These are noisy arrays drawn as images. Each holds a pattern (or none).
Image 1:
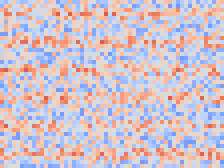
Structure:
horizontal stripes
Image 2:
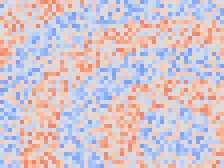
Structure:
rings round one point
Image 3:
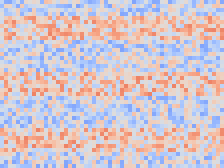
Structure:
horizontal stripes
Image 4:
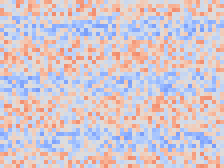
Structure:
horizontal stripes
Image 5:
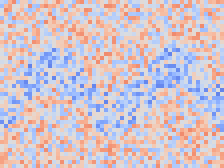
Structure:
a wavy band
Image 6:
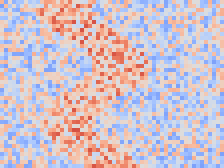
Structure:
a wavy band
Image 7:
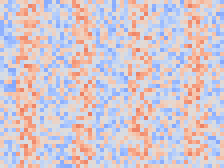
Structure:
vertical stripes
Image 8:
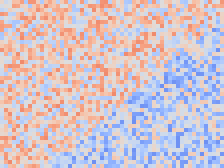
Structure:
a sharp edge
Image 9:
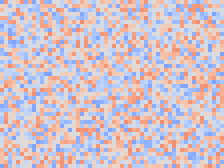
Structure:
only noise
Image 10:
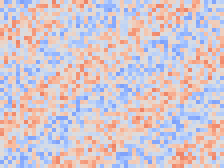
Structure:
diagonal stripes
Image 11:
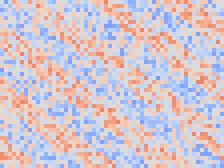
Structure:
diagonal stripes
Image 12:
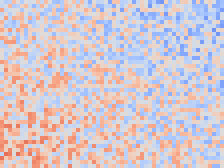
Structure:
a smooth slope
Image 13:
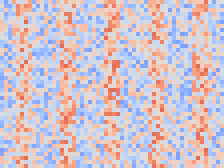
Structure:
vertical stripes
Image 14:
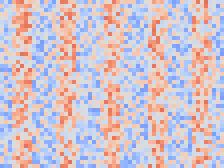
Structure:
vertical stripes
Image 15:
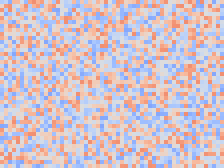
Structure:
only noise
